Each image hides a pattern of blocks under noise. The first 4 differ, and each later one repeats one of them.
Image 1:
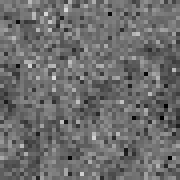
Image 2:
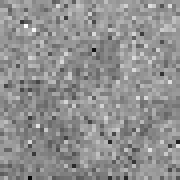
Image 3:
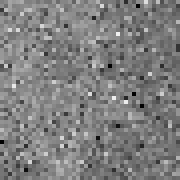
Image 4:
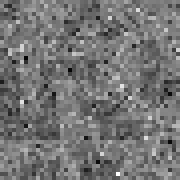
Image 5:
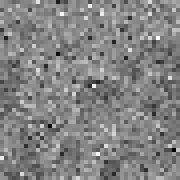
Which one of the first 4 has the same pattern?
1
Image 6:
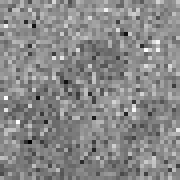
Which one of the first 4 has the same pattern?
2
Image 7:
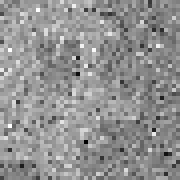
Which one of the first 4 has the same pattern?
3
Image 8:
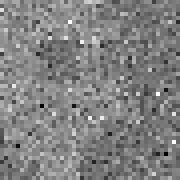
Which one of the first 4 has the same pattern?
3
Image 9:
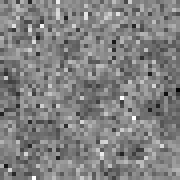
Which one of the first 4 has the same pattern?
1
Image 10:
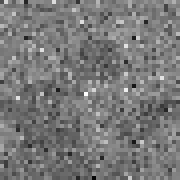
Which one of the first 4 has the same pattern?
2
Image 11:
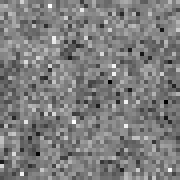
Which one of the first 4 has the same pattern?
1
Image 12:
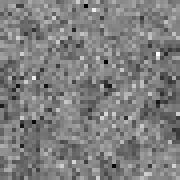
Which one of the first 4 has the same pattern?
1
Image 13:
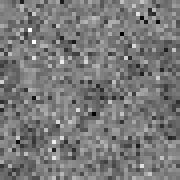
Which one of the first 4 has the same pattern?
1
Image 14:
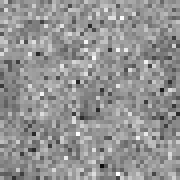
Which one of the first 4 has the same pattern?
1
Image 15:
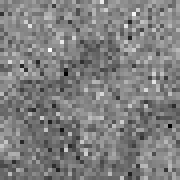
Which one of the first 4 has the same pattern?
2
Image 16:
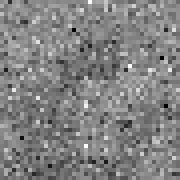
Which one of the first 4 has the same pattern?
2
